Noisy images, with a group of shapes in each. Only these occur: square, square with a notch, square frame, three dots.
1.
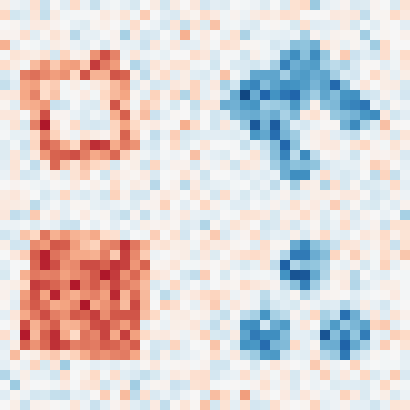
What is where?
top left: red square frame; top right: blue square with a notch; bottom left: red square; bottom right: blue three dots
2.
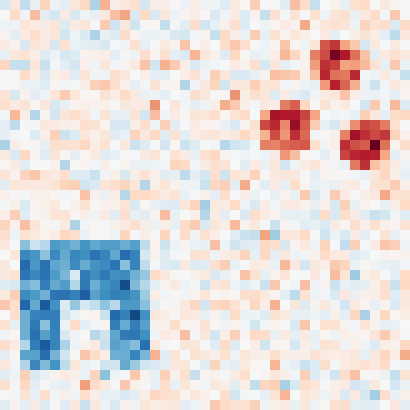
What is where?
top right: red three dots; bottom left: blue square with a notch
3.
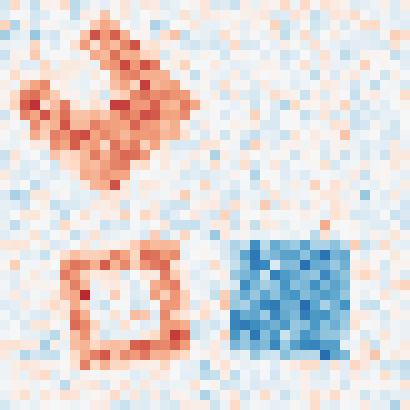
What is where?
top left: red square with a notch; bottom left: red square frame; bottom right: blue square
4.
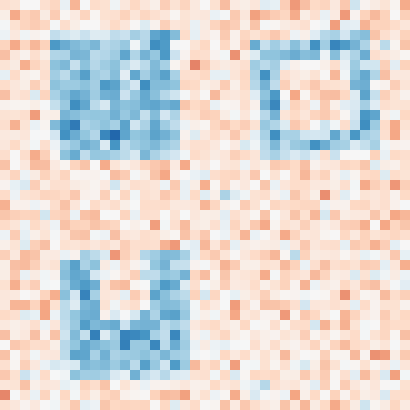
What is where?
top left: blue square; top right: blue square frame; bottom left: blue square with a notch
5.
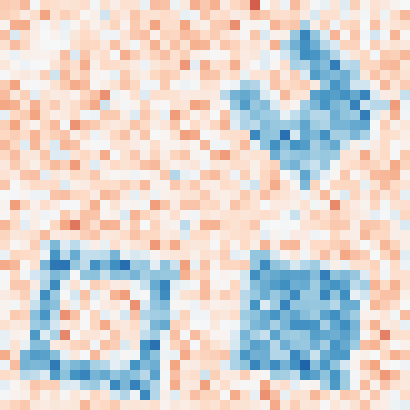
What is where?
top right: blue square with a notch; bottom left: blue square frame; bottom right: blue square
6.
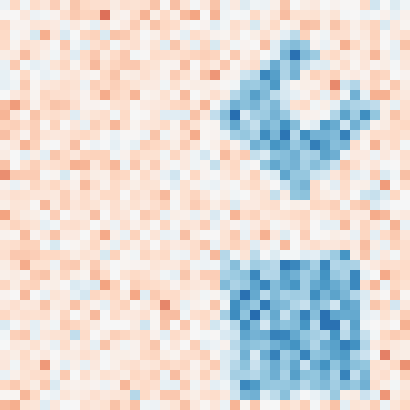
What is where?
top right: blue square with a notch; bottom right: blue square
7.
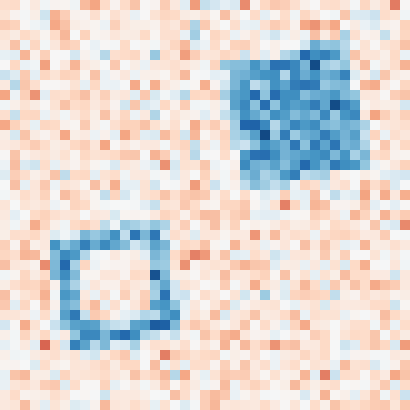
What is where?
top right: blue square; bottom left: blue square frame
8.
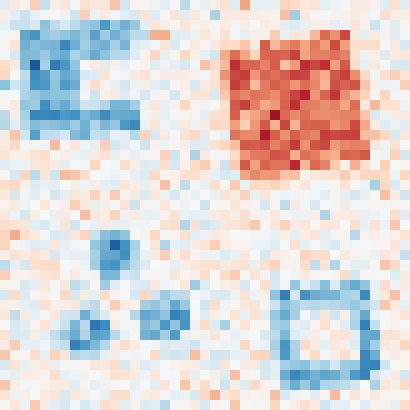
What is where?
top left: blue square with a notch; top right: red square; bottom left: blue three dots; bottom right: blue square frame
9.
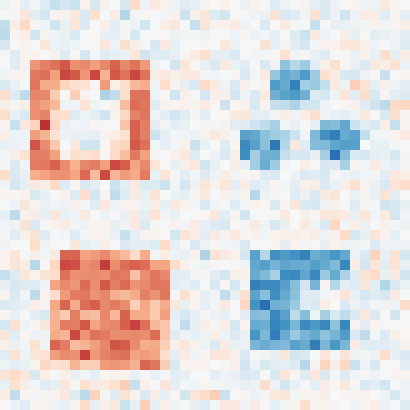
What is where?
top left: red square frame; top right: blue three dots; bottom left: red square; bottom right: blue square with a notch
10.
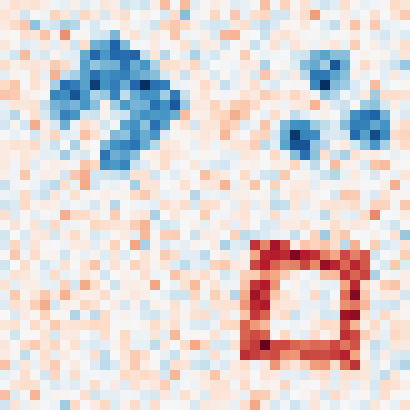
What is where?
top left: blue square with a notch; top right: blue three dots; bottom right: red square frame
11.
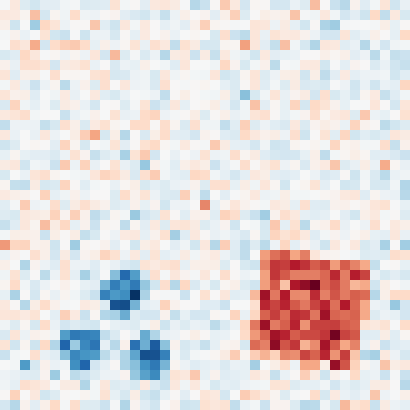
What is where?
bottom left: blue three dots; bottom right: red square
